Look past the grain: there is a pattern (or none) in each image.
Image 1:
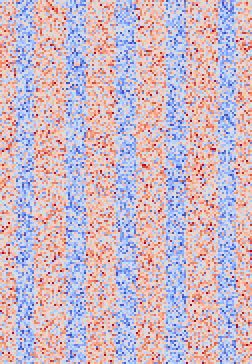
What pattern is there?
vertical stripes
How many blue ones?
5
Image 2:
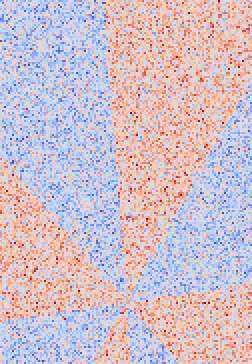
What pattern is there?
spokes from one point
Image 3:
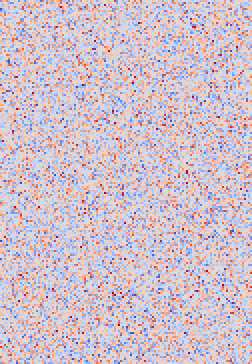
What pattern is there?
only noise
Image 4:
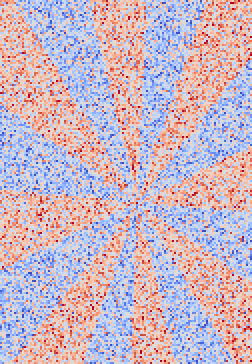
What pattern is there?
spokes from one point
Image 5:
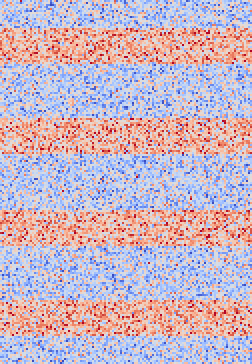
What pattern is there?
horizontal stripes
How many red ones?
4
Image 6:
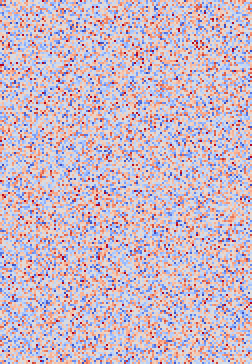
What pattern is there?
only noise
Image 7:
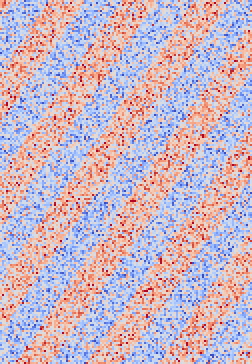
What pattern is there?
diagonal stripes
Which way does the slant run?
bottom left to top right
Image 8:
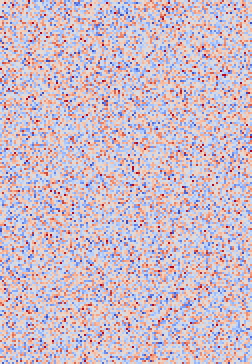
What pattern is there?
only noise
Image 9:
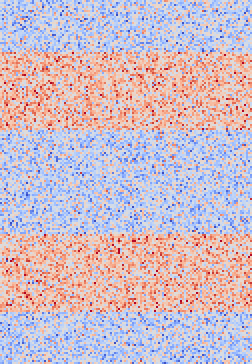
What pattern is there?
horizontal stripes
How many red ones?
2
